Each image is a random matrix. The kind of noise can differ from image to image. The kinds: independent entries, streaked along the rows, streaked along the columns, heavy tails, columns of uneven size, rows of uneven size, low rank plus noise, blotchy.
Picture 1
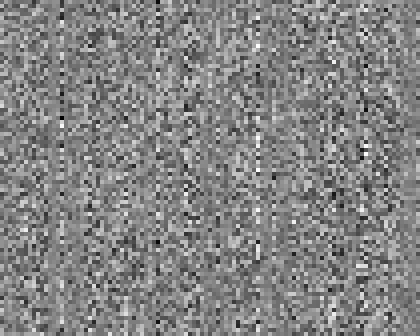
columns of uneven size
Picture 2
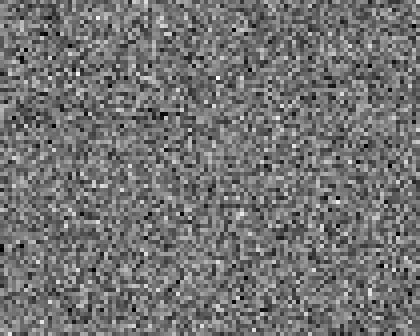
independent entries
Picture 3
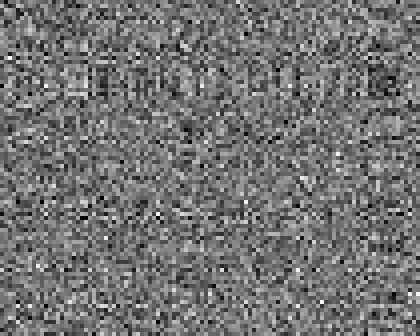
low rank plus noise
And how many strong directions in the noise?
one
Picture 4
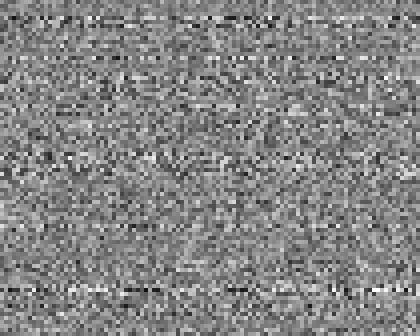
rows of uneven size
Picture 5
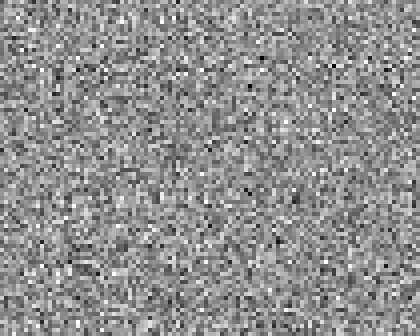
low rank plus noise
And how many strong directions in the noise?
five to eight
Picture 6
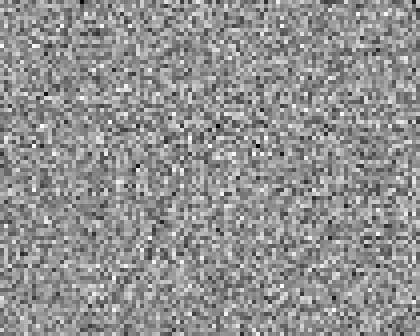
low rank plus noise
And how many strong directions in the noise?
five to eight
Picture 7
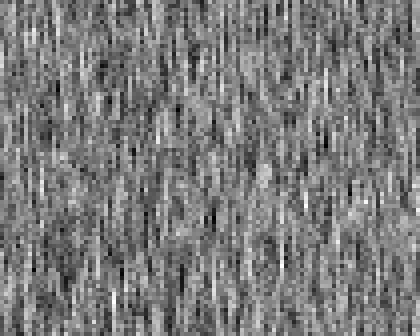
streaked along the columns
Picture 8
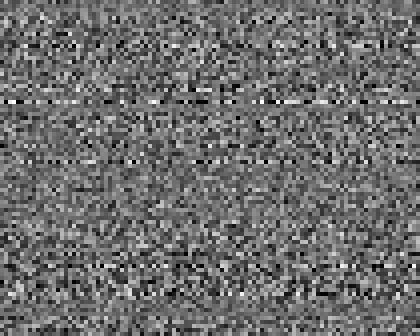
rows of uneven size
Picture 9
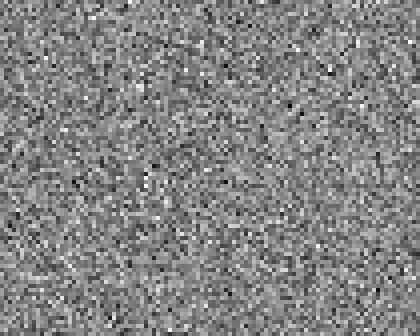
independent entries
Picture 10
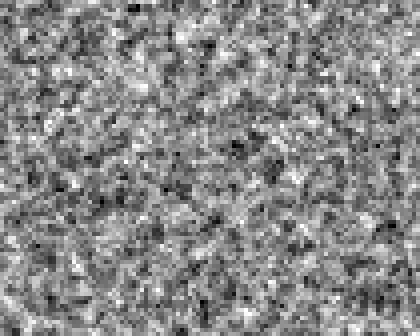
blotchy
